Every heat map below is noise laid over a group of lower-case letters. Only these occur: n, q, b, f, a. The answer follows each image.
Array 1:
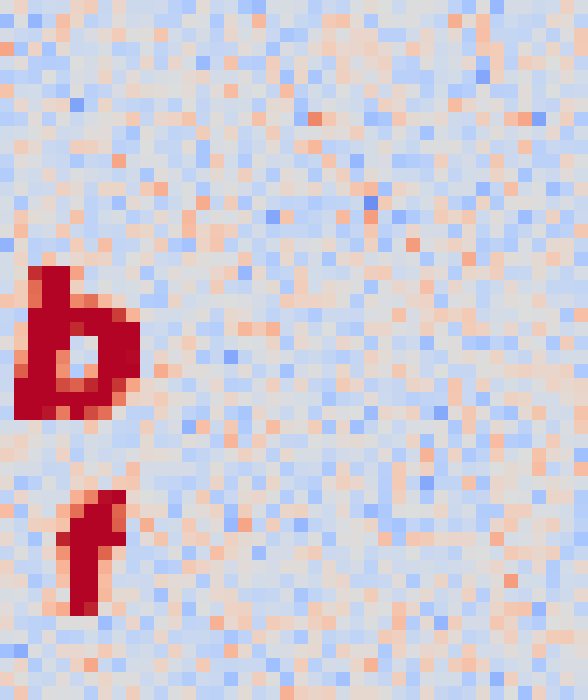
middle left: b; bottom left: f
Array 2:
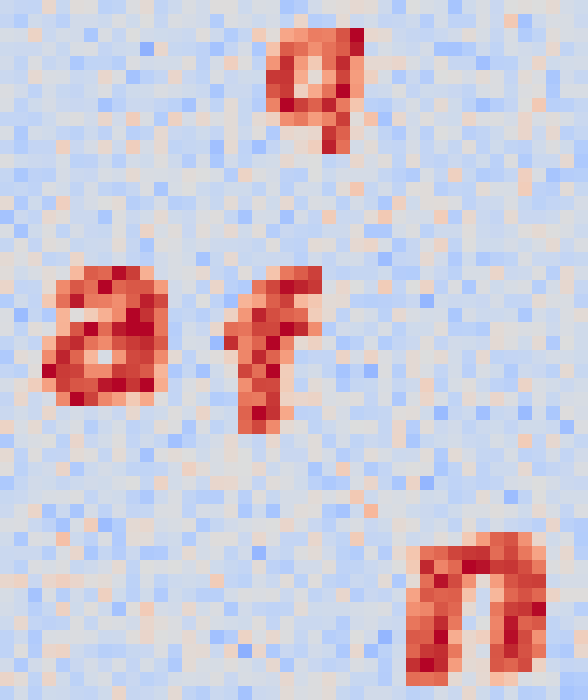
top middle: q; middle left: a; centre: f; bottom right: n
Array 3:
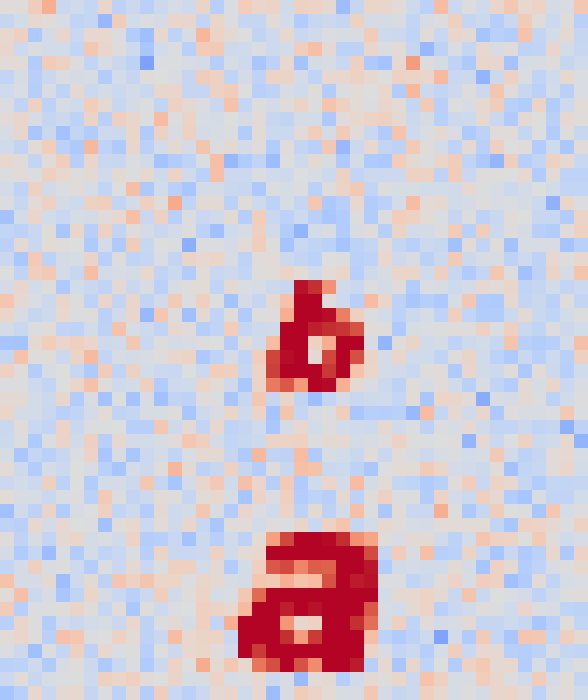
centre: b; bottom middle: a
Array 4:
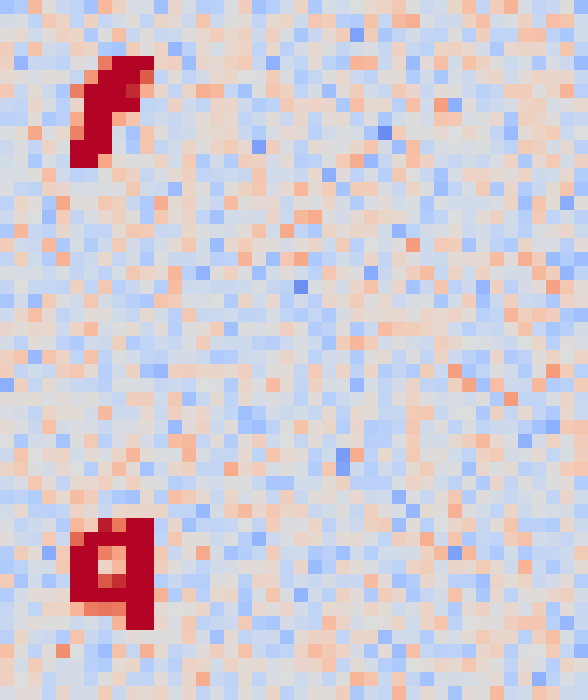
top left: f; bottom left: q
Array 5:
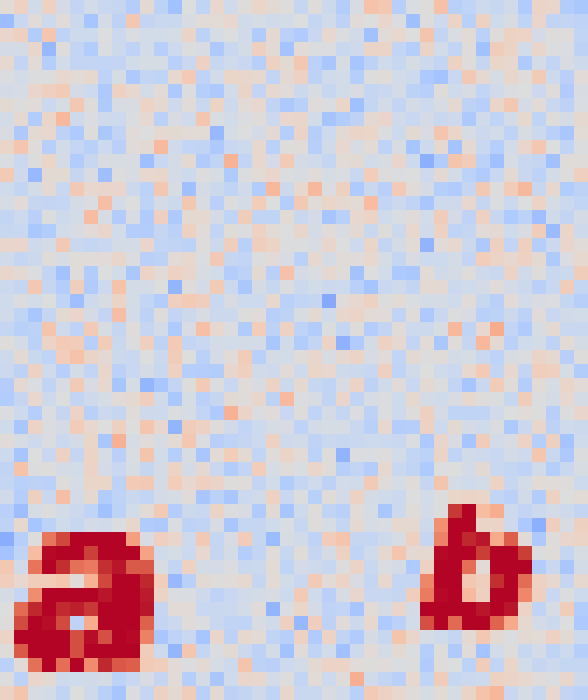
bottom left: a; bottom right: b
